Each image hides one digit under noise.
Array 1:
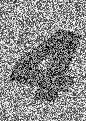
4
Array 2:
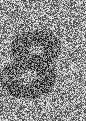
8
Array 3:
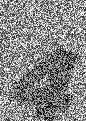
4
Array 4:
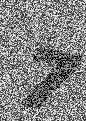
7
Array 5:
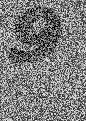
9
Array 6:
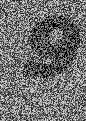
9
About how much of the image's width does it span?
two thirds
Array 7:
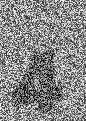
4
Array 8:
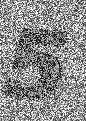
5
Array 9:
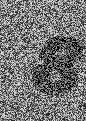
8
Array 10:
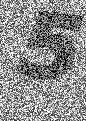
5
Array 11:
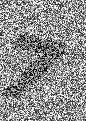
7
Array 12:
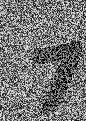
7
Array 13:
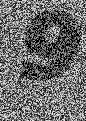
9
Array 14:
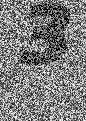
3
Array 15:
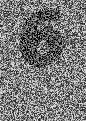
6
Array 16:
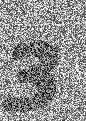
3
